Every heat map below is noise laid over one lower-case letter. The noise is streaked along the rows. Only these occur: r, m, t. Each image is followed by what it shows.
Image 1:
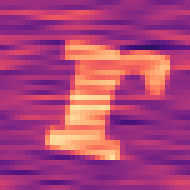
light r
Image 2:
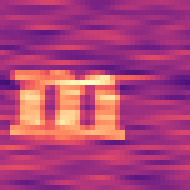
light m
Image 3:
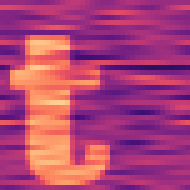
light t
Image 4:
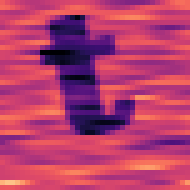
dark t
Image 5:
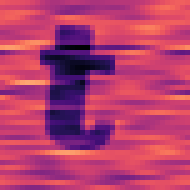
dark t
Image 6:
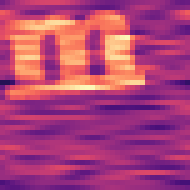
light m
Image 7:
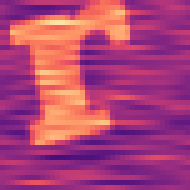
light r
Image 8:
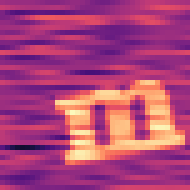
light m
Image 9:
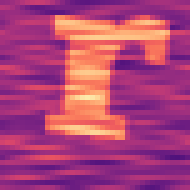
light r
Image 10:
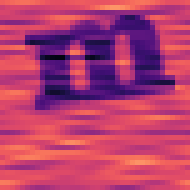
dark m
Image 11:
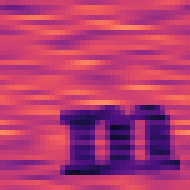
dark m
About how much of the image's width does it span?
two thirds
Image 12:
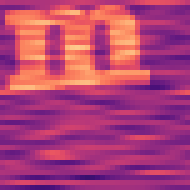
light m
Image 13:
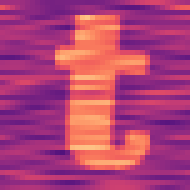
light t
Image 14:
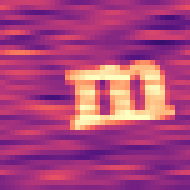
light m
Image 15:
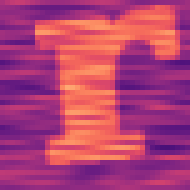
light r
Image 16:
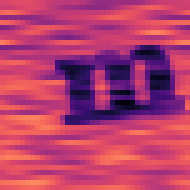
dark m
